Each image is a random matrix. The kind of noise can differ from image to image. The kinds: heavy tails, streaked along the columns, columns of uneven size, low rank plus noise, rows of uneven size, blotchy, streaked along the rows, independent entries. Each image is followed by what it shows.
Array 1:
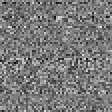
rows of uneven size
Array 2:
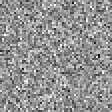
independent entries
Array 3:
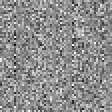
columns of uneven size
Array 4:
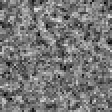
blotchy
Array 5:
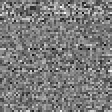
rows of uneven size
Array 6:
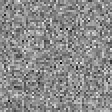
low rank plus noise
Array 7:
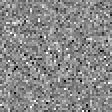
heavy tails
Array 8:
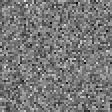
independent entries
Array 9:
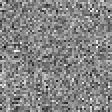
low rank plus noise
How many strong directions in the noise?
two
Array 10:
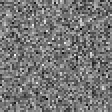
independent entries
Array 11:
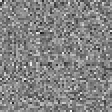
low rank plus noise
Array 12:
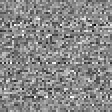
rows of uneven size
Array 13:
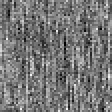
streaked along the columns
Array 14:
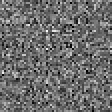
low rank plus noise
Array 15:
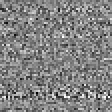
rows of uneven size
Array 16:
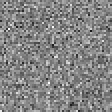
low rank plus noise
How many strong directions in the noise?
two
